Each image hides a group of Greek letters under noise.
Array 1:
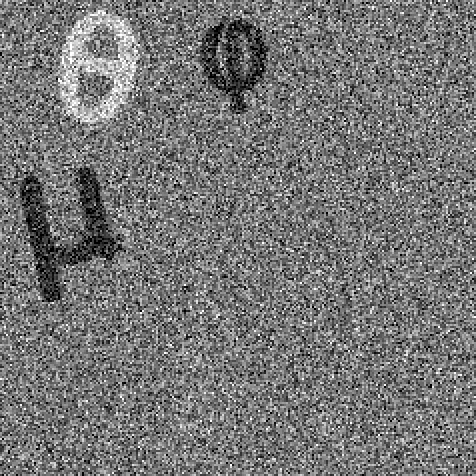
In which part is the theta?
top left
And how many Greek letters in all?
3
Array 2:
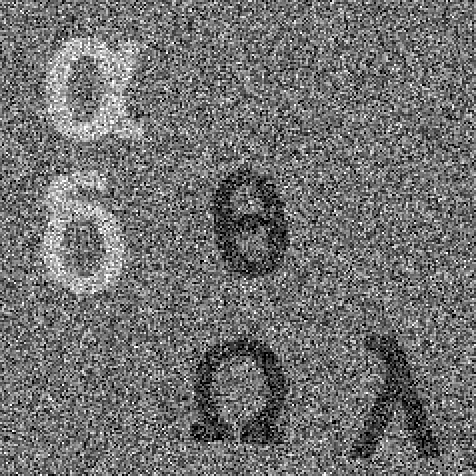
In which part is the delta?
middle left
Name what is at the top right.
nothing
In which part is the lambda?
bottom right
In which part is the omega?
bottom middle
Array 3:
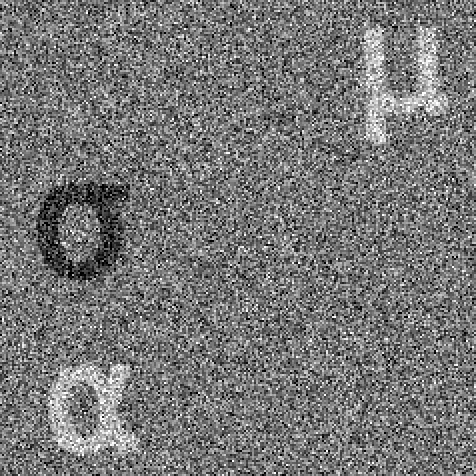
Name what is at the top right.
mu
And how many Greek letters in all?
3
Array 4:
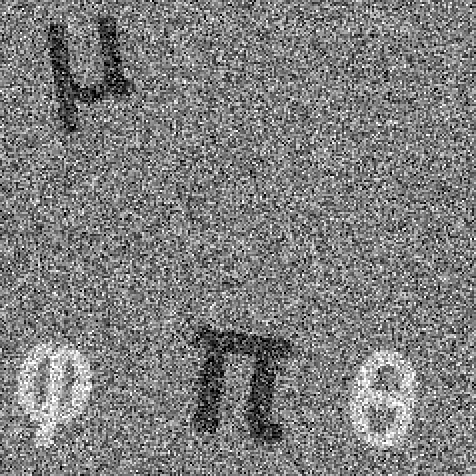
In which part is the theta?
bottom right
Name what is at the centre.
nothing
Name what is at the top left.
mu
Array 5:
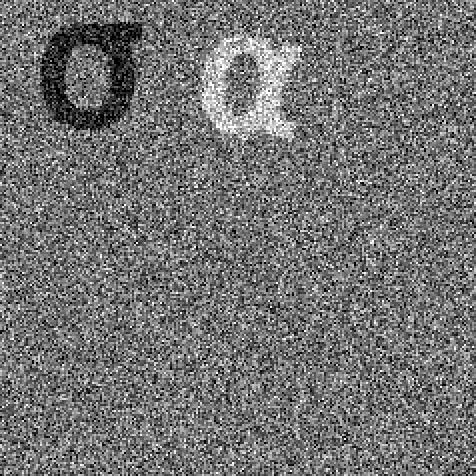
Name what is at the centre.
nothing
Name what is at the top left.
sigma
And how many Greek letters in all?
2
